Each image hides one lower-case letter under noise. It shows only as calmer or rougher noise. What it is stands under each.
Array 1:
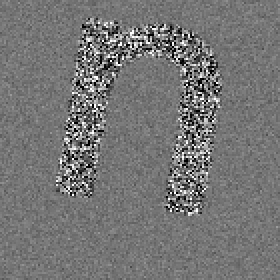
n
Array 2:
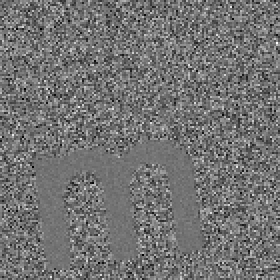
m
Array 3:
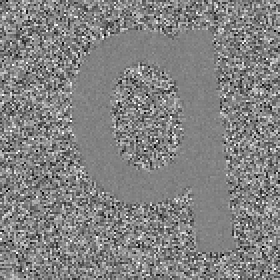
q
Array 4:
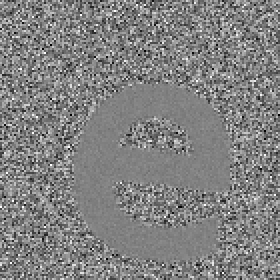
e
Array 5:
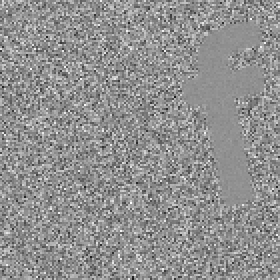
f
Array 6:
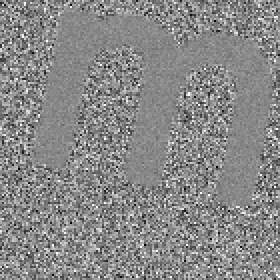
m
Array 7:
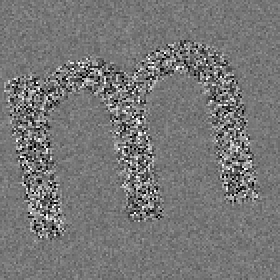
m
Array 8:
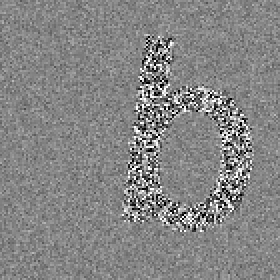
b
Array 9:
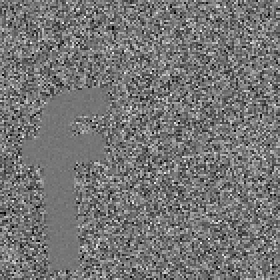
f
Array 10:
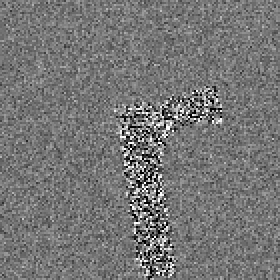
r
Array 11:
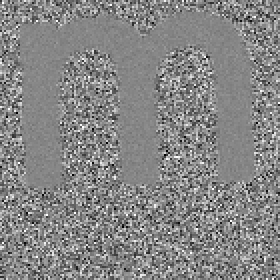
m
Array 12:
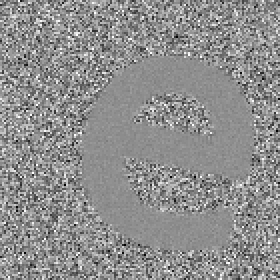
e
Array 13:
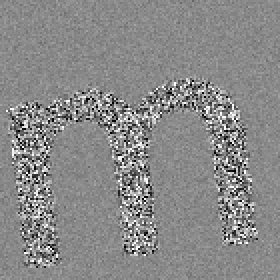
m
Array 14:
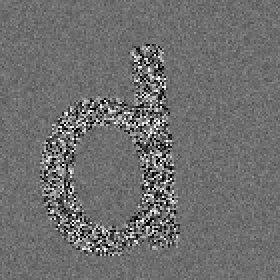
d
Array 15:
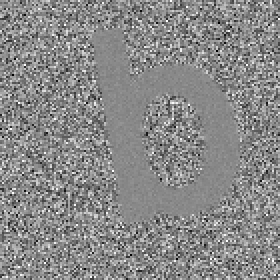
b
